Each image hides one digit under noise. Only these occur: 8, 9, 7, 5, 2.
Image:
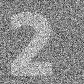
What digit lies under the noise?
2
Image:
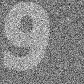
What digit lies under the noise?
9
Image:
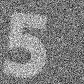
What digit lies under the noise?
5
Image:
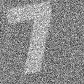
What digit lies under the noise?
7
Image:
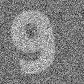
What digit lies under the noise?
9
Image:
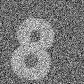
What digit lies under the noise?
8
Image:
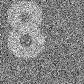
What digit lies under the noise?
8
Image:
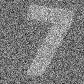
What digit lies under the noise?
7
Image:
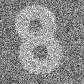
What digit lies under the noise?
8
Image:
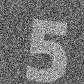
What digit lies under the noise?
5
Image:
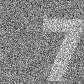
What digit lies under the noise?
7
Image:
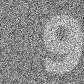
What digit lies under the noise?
9
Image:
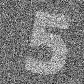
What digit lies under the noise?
5
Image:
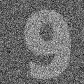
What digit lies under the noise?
9
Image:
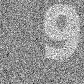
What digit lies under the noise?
9
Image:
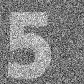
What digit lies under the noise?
5
